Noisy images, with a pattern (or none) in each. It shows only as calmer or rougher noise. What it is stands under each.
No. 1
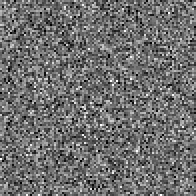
only noise
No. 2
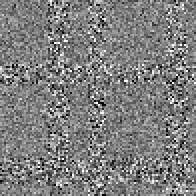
bands of rows crossing bands of columns
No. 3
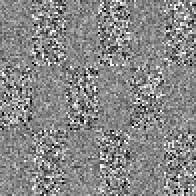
a checkerboard
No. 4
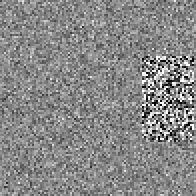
one block
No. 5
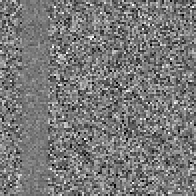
one band of columns
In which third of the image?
left
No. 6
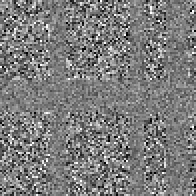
bands of rows crossing bands of columns
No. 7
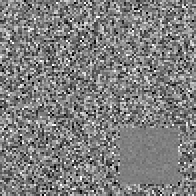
one block
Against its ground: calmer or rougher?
calmer
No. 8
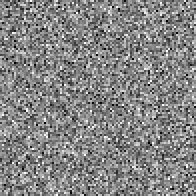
only noise
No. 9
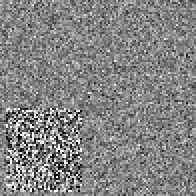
one block
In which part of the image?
bottom left
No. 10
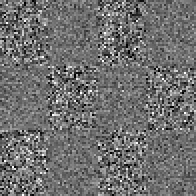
a checkerboard
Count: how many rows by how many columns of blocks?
3 by 4
